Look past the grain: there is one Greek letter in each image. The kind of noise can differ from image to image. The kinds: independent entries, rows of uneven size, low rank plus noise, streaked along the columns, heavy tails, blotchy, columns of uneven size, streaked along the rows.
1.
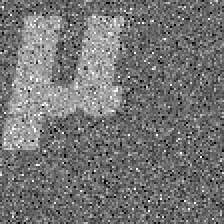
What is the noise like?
heavy tails
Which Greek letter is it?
mu
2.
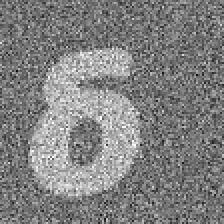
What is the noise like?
low rank plus noise
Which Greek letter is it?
delta
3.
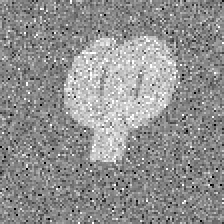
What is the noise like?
heavy tails
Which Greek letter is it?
phi
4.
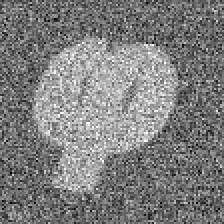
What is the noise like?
low rank plus noise
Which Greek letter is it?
phi
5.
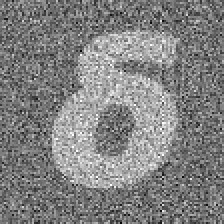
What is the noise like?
low rank plus noise
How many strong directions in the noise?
one
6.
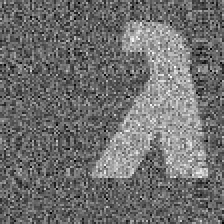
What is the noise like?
low rank plus noise
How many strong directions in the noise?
one
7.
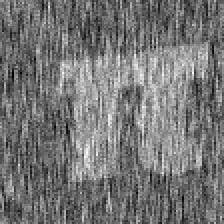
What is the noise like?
streaked along the columns
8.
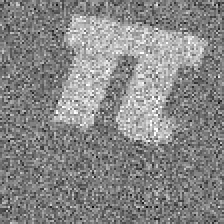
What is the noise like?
low rank plus noise
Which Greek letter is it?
pi
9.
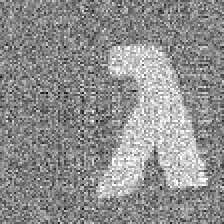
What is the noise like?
low rank plus noise
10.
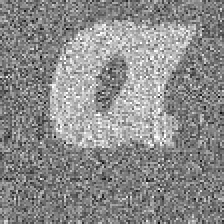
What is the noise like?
low rank plus noise
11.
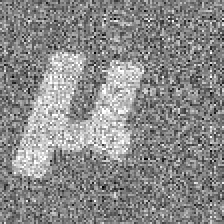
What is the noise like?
low rank plus noise
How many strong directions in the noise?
three or four
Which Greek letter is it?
mu
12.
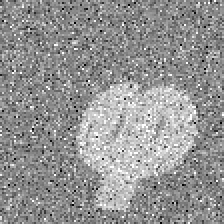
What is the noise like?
heavy tails
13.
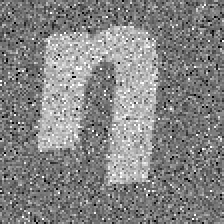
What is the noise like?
heavy tails
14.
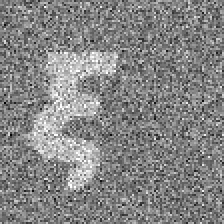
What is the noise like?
low rank plus noise
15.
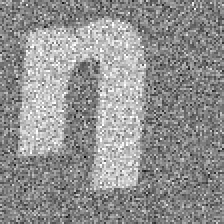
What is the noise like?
independent entries
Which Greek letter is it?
eta
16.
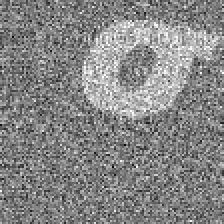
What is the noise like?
low rank plus noise
